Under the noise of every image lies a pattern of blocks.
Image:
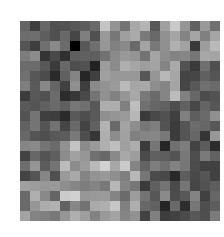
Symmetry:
the same after a half turn
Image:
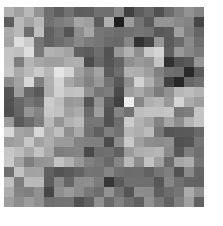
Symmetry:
top and bottom mirror each other
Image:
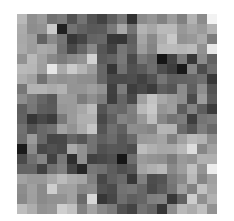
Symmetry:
the same after a half turn
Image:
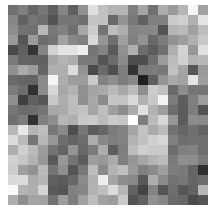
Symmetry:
the same after a half turn
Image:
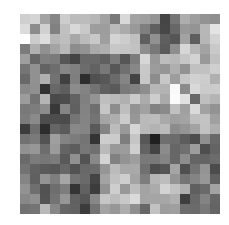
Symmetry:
no symmetry
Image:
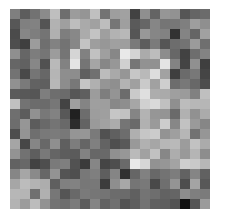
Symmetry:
mirrored about the diagonal from the bottom left
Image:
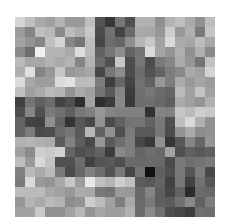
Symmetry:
mirrored about the diagonal from the top left
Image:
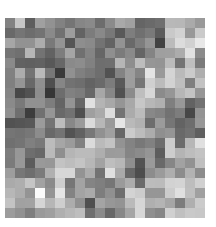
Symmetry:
mirrored about the diagonal from the top left
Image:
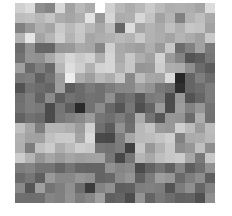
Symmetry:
left and right mirror each other
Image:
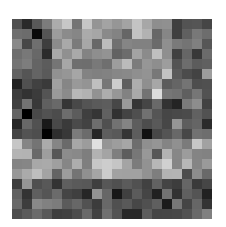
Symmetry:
left and right mirror each other
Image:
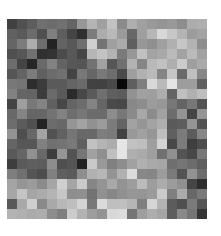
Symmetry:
no symmetry
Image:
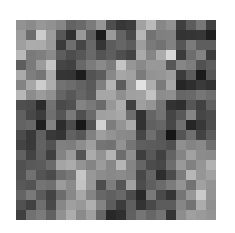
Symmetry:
the same after a half turn
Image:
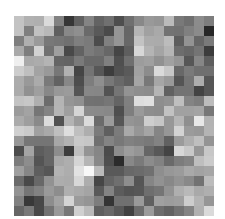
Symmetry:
the same after a half turn
